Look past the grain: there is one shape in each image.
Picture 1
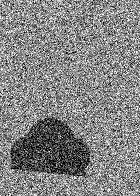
dark cloud
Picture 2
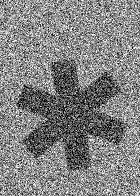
dark asterisk
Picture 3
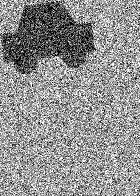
dark car
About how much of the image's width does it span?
two thirds
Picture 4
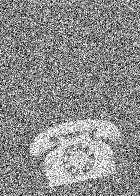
light telephone
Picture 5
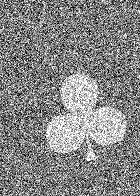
light club
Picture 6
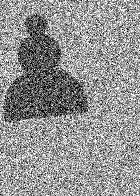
dark chess pawn
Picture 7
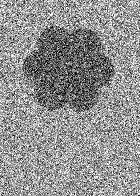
dark flower
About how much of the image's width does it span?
two thirds
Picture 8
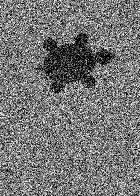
dark turtle
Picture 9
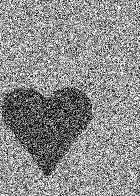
dark heart
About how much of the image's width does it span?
two thirds
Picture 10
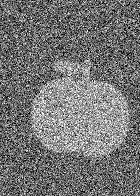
light apple
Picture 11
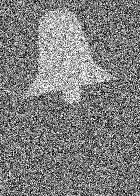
light bell
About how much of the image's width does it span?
two thirds
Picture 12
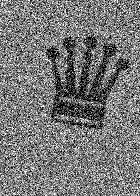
dark chess queen
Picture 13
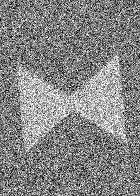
light bow tie
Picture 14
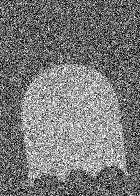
light ghost
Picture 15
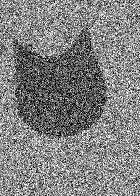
dark cat's head
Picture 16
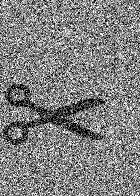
dark pair of scissors
